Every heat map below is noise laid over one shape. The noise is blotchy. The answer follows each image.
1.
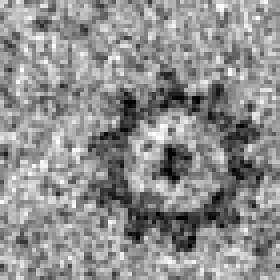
gear
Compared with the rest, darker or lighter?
darker
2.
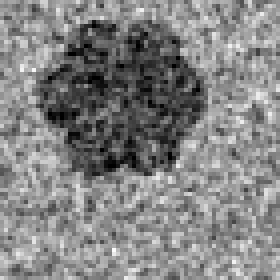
flower
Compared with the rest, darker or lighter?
darker
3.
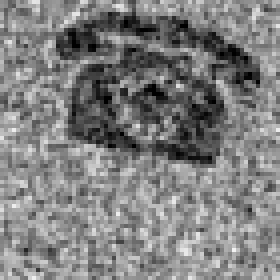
telephone
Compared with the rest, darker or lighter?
darker
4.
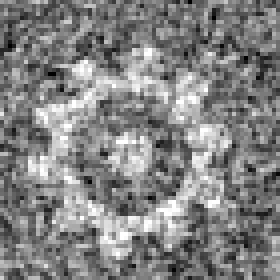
gear
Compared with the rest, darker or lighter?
lighter
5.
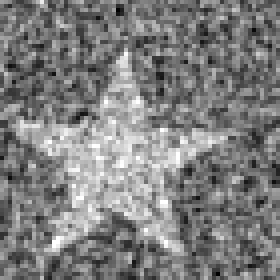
star
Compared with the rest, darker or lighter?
lighter
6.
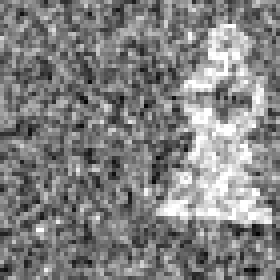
chess bishop
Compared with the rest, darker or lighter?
lighter
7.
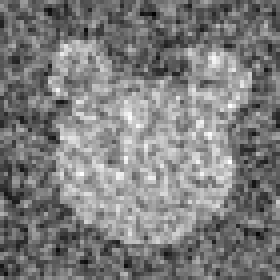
bear's head
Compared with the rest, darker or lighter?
lighter
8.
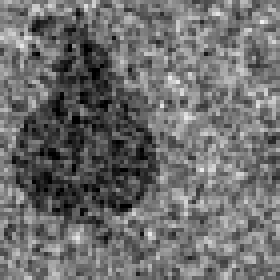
pear
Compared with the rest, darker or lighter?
darker
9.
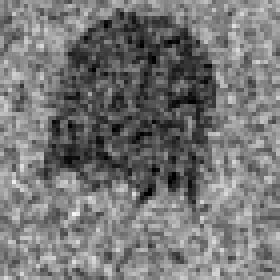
ghost
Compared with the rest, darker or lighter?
darker
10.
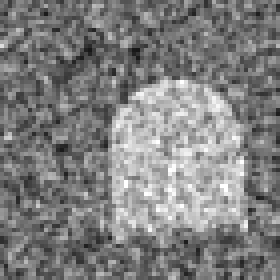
ghost
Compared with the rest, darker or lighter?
lighter
